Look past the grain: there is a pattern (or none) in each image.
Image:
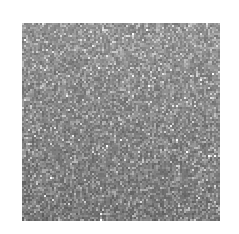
a smooth slope
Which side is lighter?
top
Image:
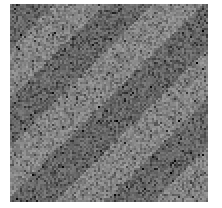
diagonal stripes
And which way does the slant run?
bottom left to top right
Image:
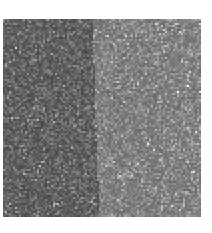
a sharp edge
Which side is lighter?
right
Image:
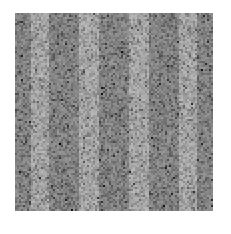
vertical stripes
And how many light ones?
4
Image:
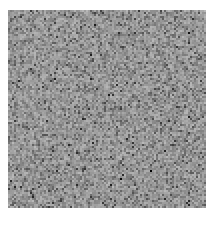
only noise
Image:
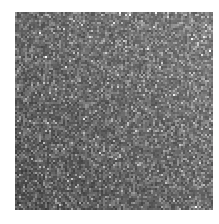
a smooth slope
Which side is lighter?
top right
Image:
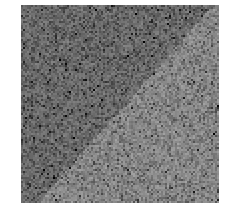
a sharp edge
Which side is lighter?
bottom right
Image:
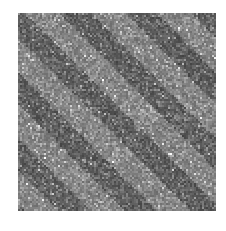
diagonal stripes
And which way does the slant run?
top left to bottom right
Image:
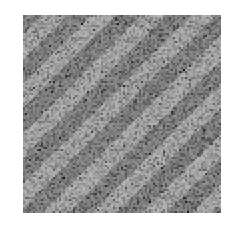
diagonal stripes
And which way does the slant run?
bottom left to top right
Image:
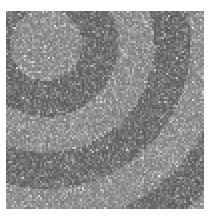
rings round one point
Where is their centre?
top left
